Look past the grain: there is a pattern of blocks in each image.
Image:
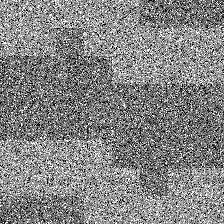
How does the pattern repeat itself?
the same after a half turn
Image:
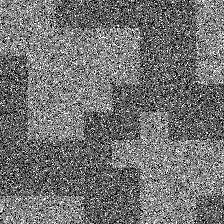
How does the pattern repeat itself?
mirrored about the diagonal from the top left
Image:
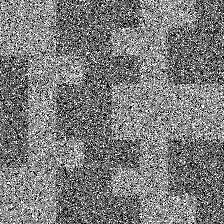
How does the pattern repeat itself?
top and bottom mirror each other
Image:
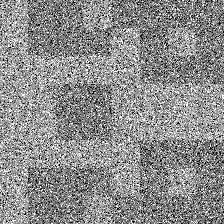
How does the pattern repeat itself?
top and bottom mirror each other
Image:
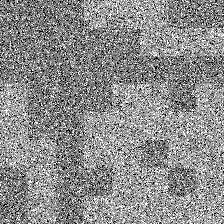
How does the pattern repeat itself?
mirrored about the diagonal from the top left
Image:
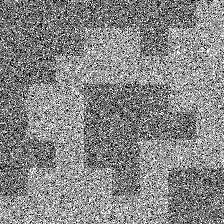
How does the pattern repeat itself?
mirrored about the diagonal from the top left
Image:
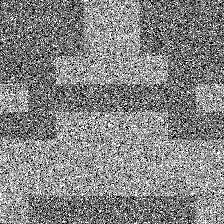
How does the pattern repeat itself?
left and right mirror each other
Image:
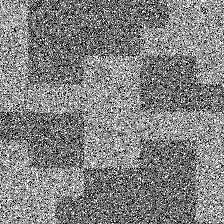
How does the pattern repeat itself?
the same after a half turn
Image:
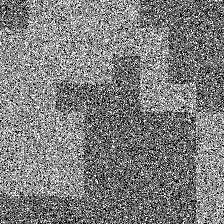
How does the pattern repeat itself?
no symmetry
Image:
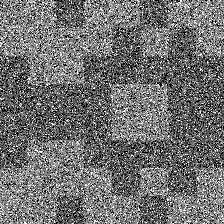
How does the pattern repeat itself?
top and bottom mirror each other
